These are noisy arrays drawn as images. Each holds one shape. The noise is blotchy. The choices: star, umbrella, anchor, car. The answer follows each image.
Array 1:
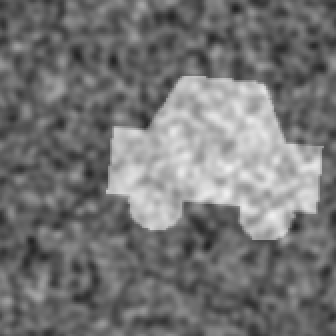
car
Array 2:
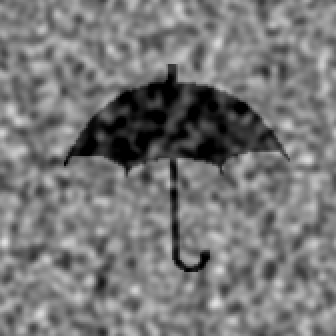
umbrella
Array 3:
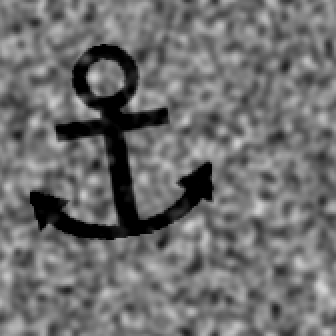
anchor
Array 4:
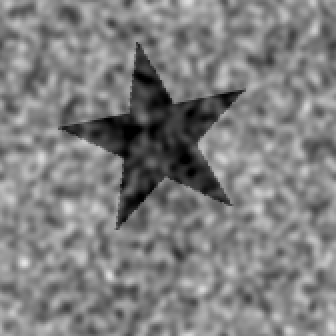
star
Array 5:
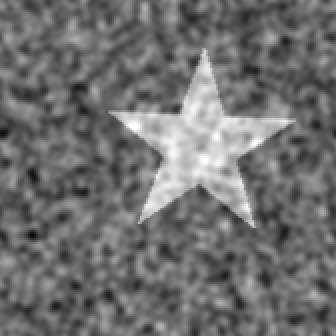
star
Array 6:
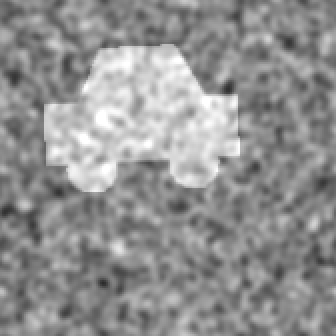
car
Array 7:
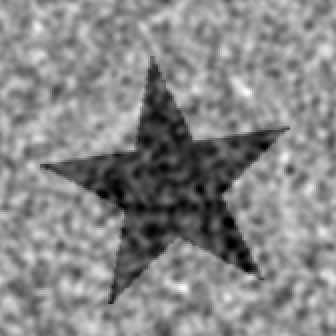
star
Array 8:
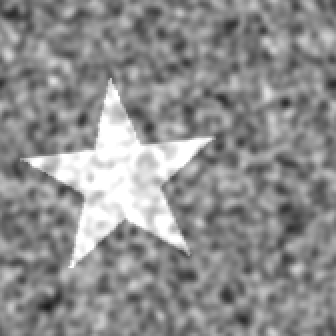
star
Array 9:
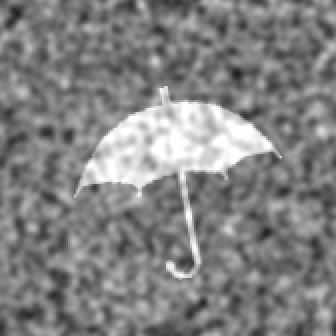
umbrella
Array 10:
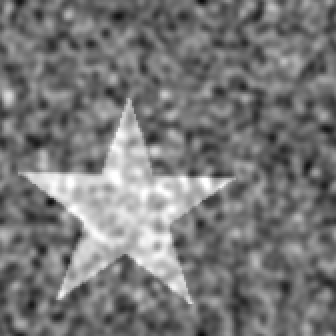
star
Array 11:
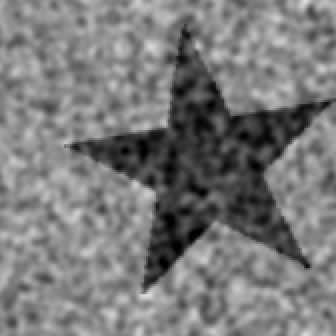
star
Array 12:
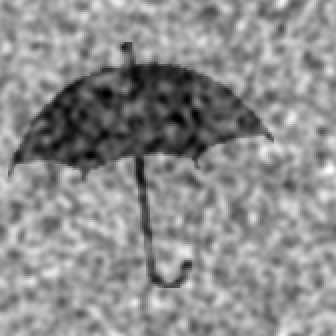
umbrella
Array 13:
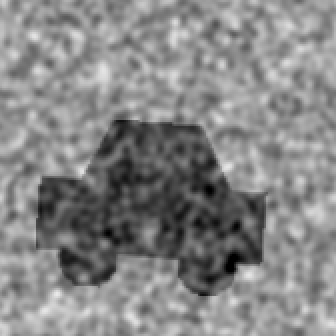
car
